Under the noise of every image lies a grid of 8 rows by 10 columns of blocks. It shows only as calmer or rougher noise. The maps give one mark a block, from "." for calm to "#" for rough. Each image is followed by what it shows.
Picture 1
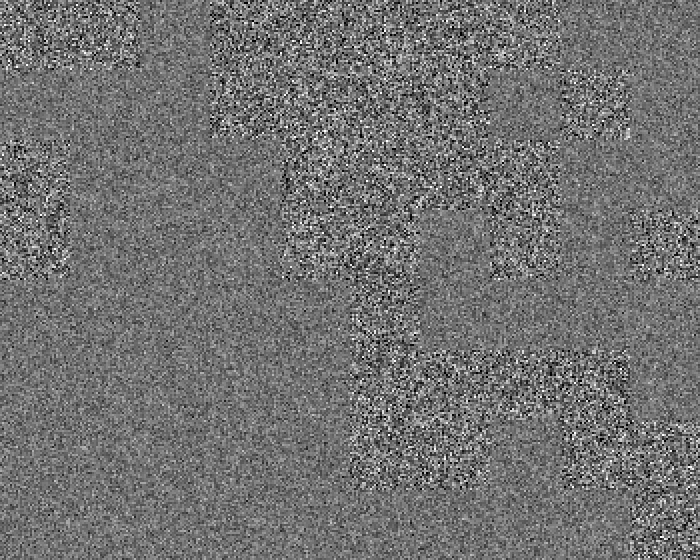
# # . # # # # # . .
. . . # # # # . # .
# . . . # # # # . .
# . . . # # . # . #
. . . . . # . . . .
. . . . . # # # # .
. . . . . # # . # #
. . . . . . . . . #
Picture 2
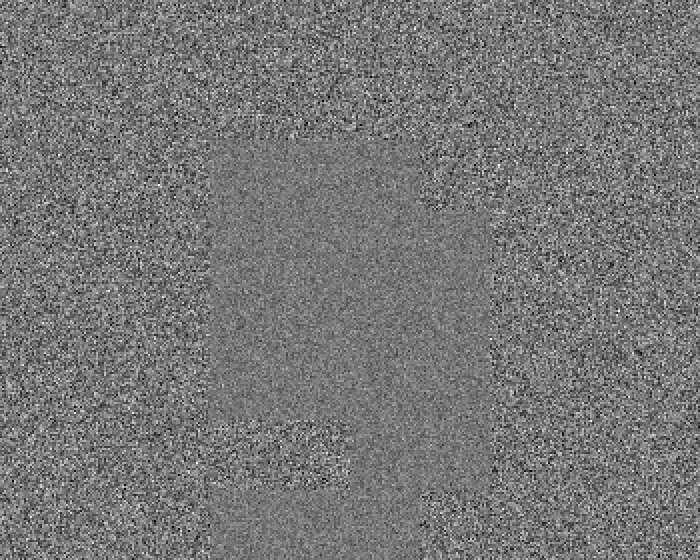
# # # # # # # # # #
# # # # # # # # # #
# # # . . . # # # #
# # # . . . . # # #
# # # . . . . # # #
# # # . . . . # # #
# # # # # . . # # #
# # # . . . # # # #
